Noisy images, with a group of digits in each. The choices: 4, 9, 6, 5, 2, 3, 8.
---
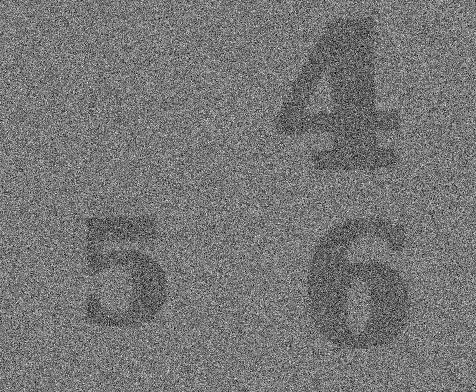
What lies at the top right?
4
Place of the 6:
bottom right
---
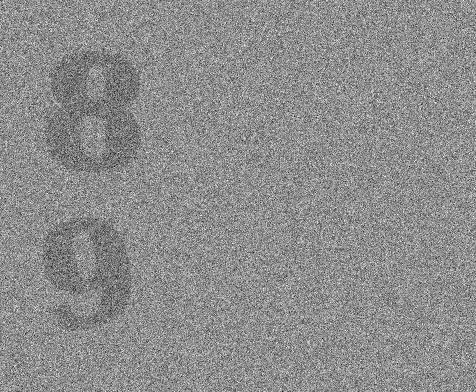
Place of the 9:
bottom left
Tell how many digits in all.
2
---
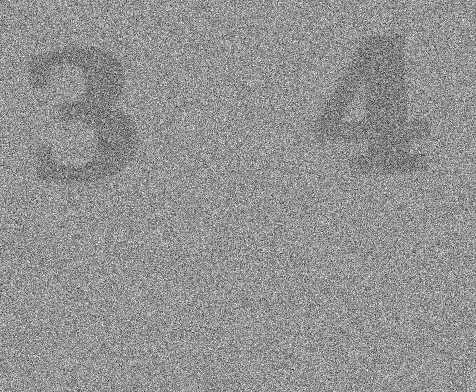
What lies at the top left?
3
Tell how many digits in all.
2
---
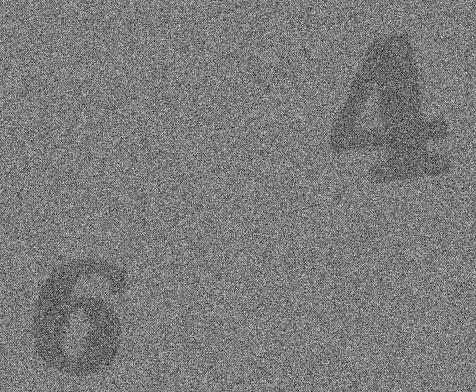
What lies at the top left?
nothing
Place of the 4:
top right
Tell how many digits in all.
2
